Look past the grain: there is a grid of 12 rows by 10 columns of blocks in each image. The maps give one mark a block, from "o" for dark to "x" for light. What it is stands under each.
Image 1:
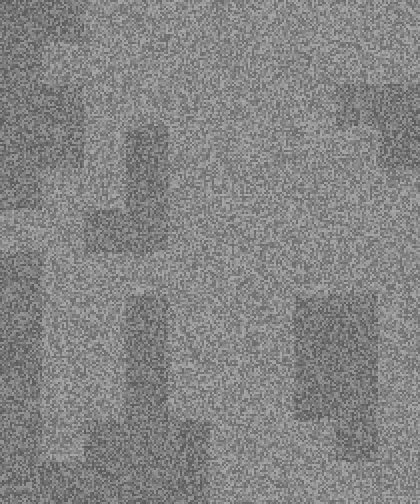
o o x x x x x x x x
o x x x x x x x x x
o o x x x x x x o o
o o x o x x x x x o
o x x o x x x x x x
x x o o x x x x x x
o x x x x x x x x x
o x x o x x x o o x
o x x o x x x o o x
o x x o x x x o o x
o x o o o x x x o x
o o o o o x x x x x
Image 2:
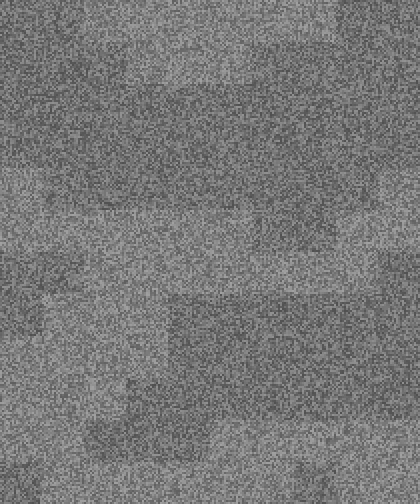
o o x x x x x x o o
o o o x x x o o o o
o o o o o o o o o o
o o o o o o o o o o
x o o o o o o o o x
x x x x x x o o x x
o o x x x x x x x o
o x x x o o o o o o
x x x x o o o o o o
x x x o o o o o o o
x x o o o x x x x x
o x x x x x x o x x
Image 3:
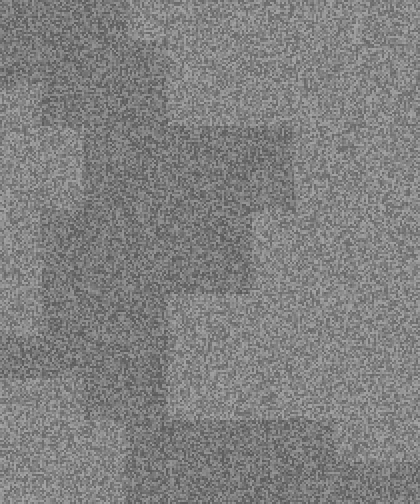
o o o x x x x x x x
o o o o x x x x x x
x o o o x x x x x x
x x o o o o o x x x
x x o o o o o x x x
x o o o o o x x x x
x o o o o o x x x x
x o o o x x x x x x
o o o o x x x x x x
x x o o x x x x x x
x x x o o o o o x x
x x x o o o o o o o
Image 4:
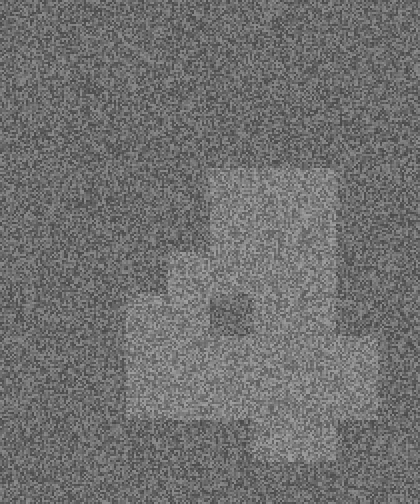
o o o o o o o o o o
o o o o o o o o o o
o o o o o o o o o o
o o o o o o o o o o
o o o o o x x x o o
o o o o o x x x o o
o o o o x x x x o o
o o o x x o x x o o
o o o x x x x x x o
o o o x x x x x x o
o o o o o o x x o o
o o o o o o o o o o
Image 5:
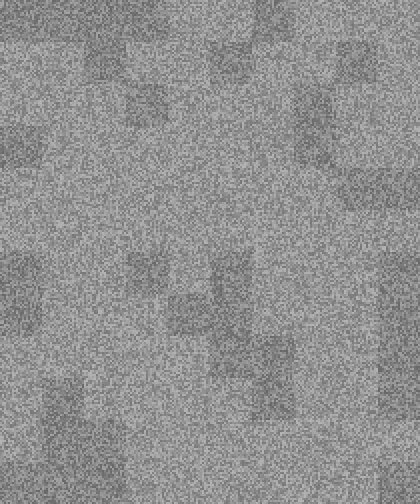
o o o o x x o x x x
x x o x x o x x o x
x x x o x x x o x x
o x x x x x x o x x
x x x x x x x x o o
x x x x x x x x x x
o x x o x o x x x o
o x x x o o x x x o
x x x x x o o x x o
x o x x x x o x x o
x o o x x x x x x x
o o o x x x x x x o
